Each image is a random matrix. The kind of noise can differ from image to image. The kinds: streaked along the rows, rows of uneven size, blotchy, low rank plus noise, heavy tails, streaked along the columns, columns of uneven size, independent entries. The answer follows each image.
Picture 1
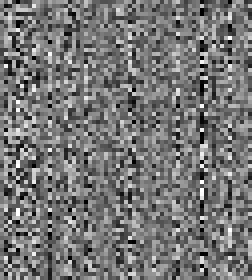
columns of uneven size
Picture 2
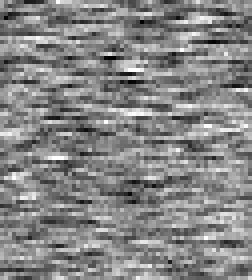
streaked along the rows
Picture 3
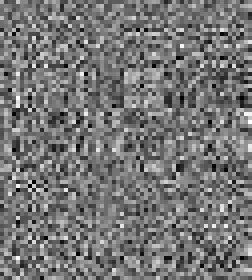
low rank plus noise
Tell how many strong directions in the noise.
three or four
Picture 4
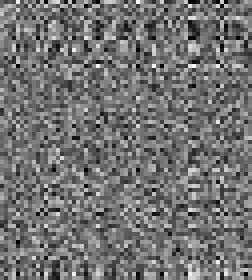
low rank plus noise
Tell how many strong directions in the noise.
one
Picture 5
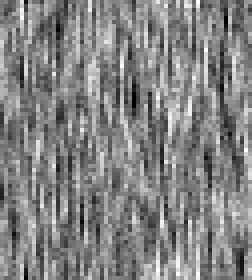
streaked along the columns
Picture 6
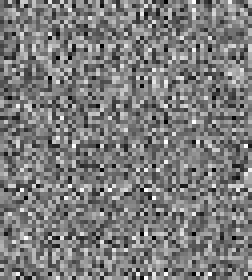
low rank plus noise
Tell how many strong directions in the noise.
three or four
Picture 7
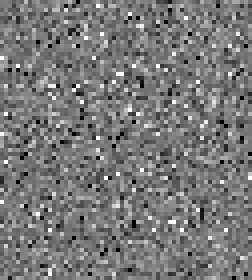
heavy tails
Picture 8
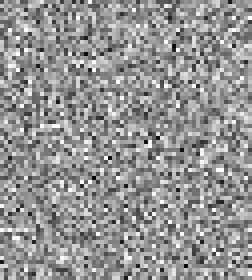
independent entries
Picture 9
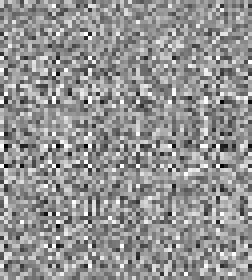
low rank plus noise
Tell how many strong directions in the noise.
one
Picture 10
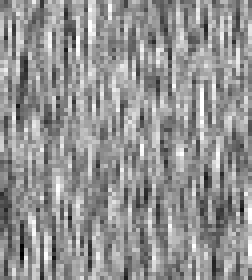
streaked along the columns
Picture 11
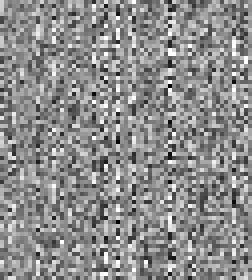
columns of uneven size
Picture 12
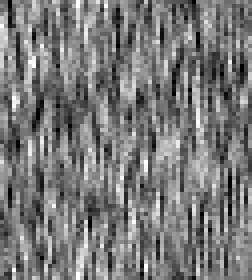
streaked along the columns
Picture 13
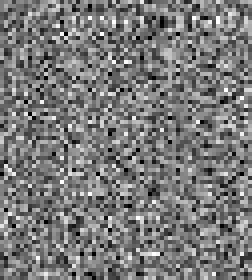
low rank plus noise
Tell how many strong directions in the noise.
five to eight
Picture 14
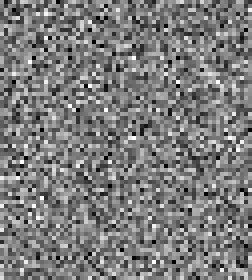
independent entries
